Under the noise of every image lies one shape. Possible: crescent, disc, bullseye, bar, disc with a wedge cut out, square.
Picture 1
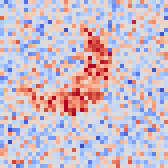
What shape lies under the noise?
crescent
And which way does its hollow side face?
up and left
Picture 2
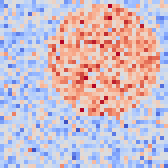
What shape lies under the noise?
disc
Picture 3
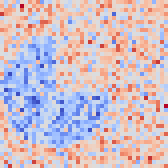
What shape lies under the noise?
disc with a wedge cut out
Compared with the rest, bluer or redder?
bluer
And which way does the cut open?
up and right
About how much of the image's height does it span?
two thirds
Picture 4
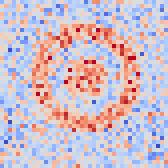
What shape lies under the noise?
bullseye
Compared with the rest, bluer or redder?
redder
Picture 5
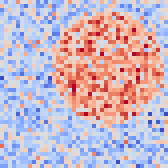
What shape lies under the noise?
disc
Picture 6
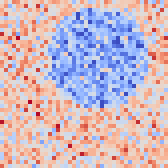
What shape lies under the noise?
disc
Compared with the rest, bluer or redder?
bluer
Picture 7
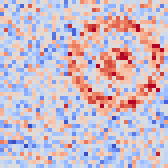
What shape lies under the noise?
bullseye
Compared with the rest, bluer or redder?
redder
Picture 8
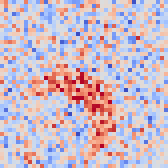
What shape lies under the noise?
crescent
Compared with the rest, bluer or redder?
redder
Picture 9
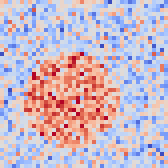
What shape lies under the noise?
disc
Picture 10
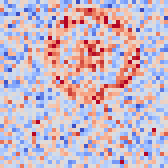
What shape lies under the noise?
bullseye
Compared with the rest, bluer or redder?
redder
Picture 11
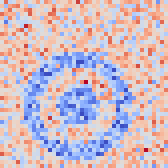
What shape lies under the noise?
bullseye
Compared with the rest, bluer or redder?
bluer
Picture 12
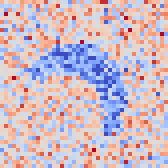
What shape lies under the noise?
crescent
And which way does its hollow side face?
down and left
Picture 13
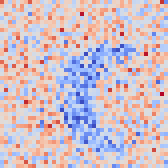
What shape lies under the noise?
crescent
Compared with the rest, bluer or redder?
bluer
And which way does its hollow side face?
right
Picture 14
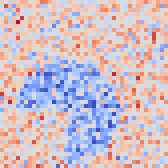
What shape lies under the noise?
disc with a wedge cut out
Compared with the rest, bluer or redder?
bluer
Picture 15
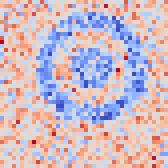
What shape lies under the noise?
bullseye
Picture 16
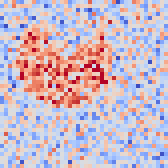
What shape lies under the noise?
disc with a wedge cut out
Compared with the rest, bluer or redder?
redder
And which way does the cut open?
up
